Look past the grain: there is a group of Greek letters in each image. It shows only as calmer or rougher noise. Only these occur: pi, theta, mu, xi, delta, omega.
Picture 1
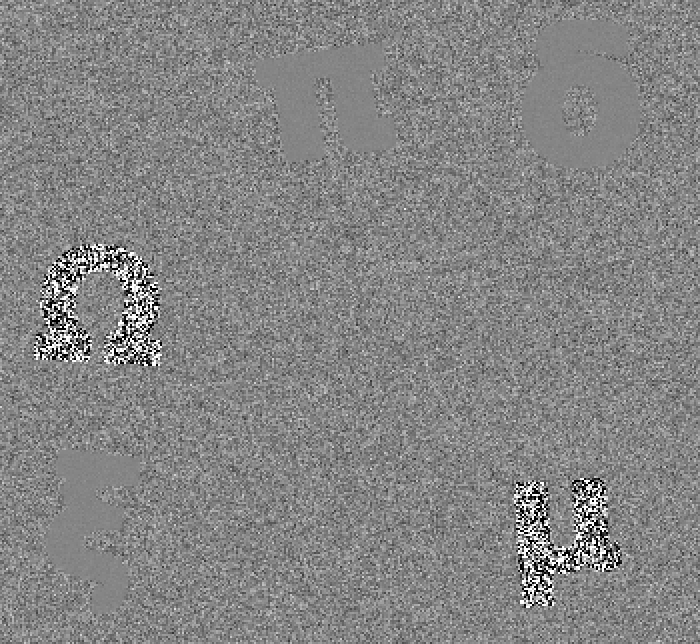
top middle: calm pi; top right: calm delta; middle left: rough omega; bottom left: calm xi; bottom right: rough mu
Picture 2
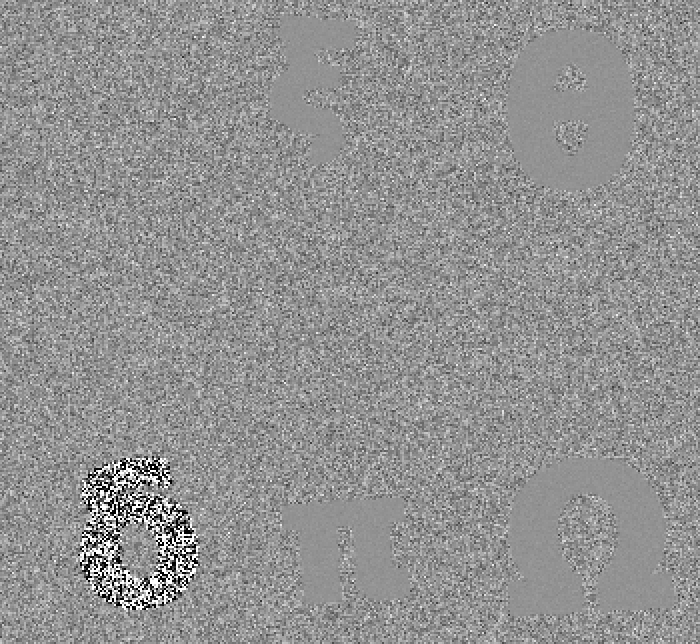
top middle: calm xi; top right: calm theta; bottom left: rough delta; bottom middle: calm pi; bottom right: calm omega
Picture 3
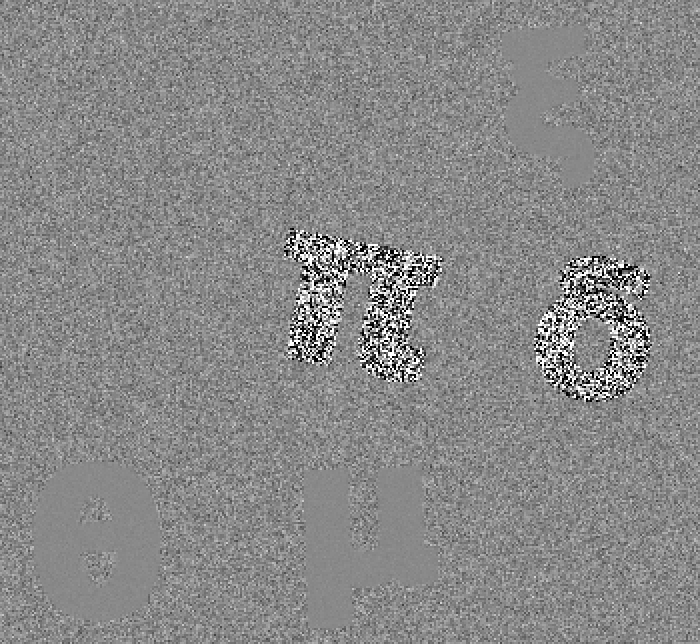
top right: calm xi; centre: rough pi; middle right: rough delta; bottom left: calm theta; bottom middle: calm mu
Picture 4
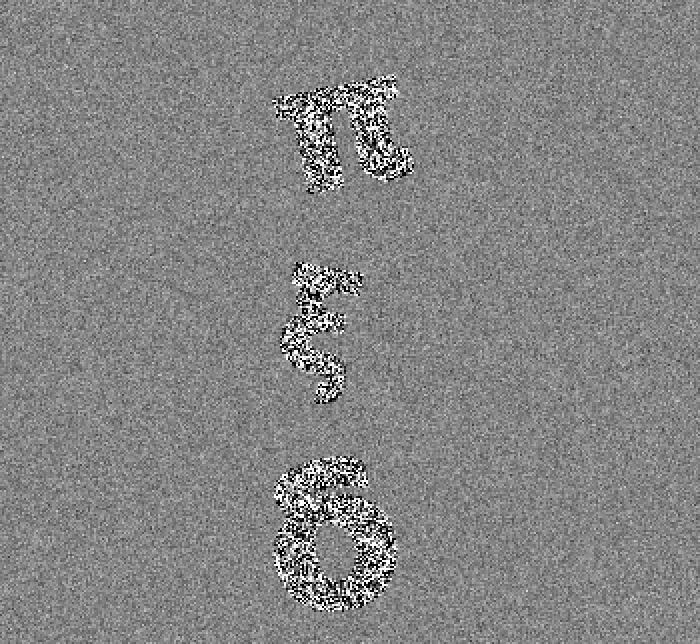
top middle: rough pi; centre: rough xi; bottom middle: rough delta
